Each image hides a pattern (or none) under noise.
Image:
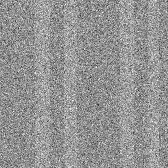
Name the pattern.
bands of columns
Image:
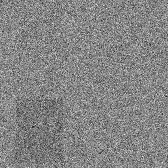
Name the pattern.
one block
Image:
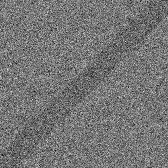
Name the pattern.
a diagonal band
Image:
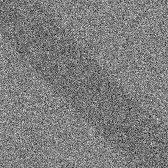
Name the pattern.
a diagonal band
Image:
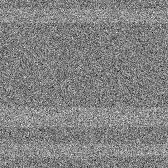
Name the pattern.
bands of rows
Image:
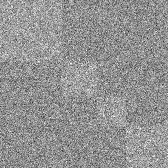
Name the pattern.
blocks along the diagonal
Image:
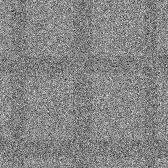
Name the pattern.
bands of rows crossing bands of columns
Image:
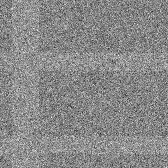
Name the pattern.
bands of rows crossing bands of columns
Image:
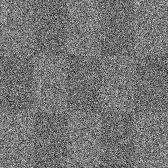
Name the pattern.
a checkerboard
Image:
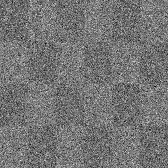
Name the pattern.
a checkerboard
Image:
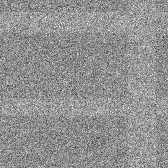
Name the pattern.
bands of rows crossing bands of columns
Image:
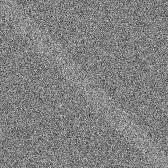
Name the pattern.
a diagonal band
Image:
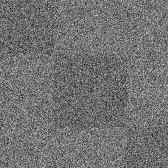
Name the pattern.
blocks along the diagonal
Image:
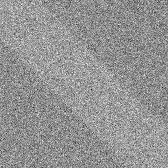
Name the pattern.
a diagonal band
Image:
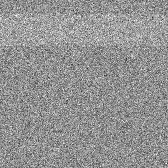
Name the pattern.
one band of rows
